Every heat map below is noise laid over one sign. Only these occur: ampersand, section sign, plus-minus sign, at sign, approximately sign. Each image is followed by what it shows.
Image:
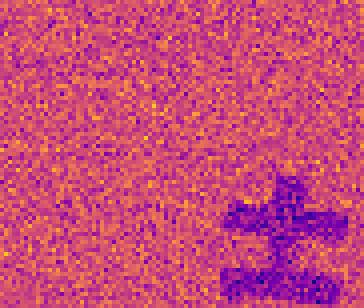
plus-minus sign
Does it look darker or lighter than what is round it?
darker
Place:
bottom right
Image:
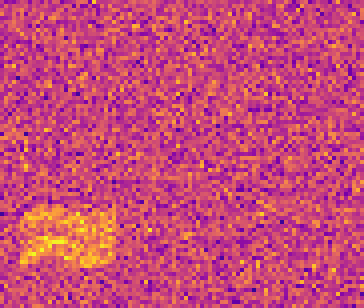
approximately sign
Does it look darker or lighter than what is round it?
lighter
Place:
bottom left
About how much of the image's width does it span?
a quarter
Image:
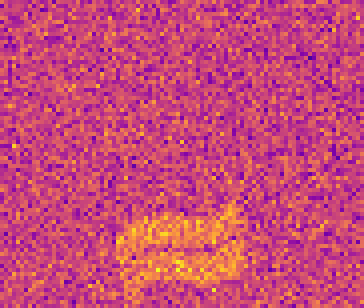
approximately sign
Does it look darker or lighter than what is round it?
lighter
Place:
bottom middle
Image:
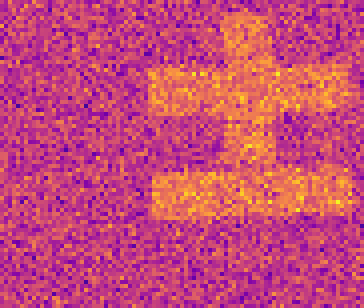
plus-minus sign
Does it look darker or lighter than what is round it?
lighter
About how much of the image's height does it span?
two thirds
